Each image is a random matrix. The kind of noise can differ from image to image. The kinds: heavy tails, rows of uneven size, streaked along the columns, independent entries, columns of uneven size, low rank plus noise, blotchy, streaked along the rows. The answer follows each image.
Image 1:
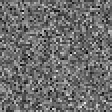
independent entries
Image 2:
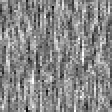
streaked along the columns
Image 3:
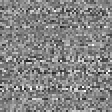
rows of uneven size
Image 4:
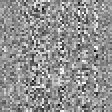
columns of uneven size
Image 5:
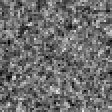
blotchy
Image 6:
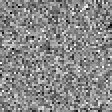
independent entries
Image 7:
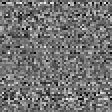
rows of uneven size
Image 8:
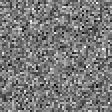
independent entries
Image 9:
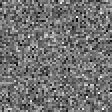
independent entries
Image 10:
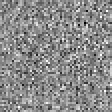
low rank plus noise
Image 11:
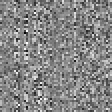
columns of uneven size
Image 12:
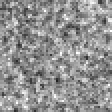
blotchy
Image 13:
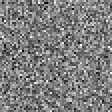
independent entries
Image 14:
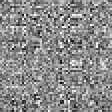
low rank plus noise
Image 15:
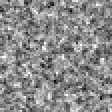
blotchy
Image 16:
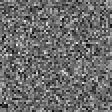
independent entries
